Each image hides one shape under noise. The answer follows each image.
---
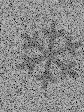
snowflake
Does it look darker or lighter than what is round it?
darker
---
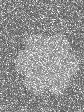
flower
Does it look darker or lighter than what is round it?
lighter
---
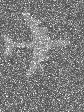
airplane
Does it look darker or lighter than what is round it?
lighter
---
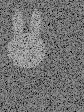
rabbit's head
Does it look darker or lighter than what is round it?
lighter
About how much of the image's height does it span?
half
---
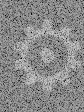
gear
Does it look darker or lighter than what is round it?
lighter
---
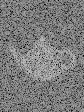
teapot
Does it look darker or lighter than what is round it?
lighter
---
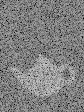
teapot
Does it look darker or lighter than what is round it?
lighter
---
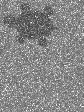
turtle
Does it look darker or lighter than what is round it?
darker
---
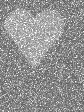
heart
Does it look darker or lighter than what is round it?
lighter
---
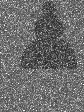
chess pawn
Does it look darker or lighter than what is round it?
darker
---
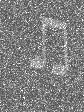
pair of musical notes
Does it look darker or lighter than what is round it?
lighter
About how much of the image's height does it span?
half
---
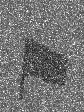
flag
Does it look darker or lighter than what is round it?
darker
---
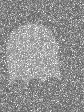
ghost
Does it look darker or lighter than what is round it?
lighter
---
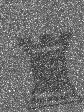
chess rook
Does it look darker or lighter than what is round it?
darker
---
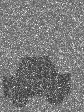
car
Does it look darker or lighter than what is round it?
darker
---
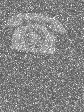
telephone
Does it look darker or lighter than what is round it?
lighter
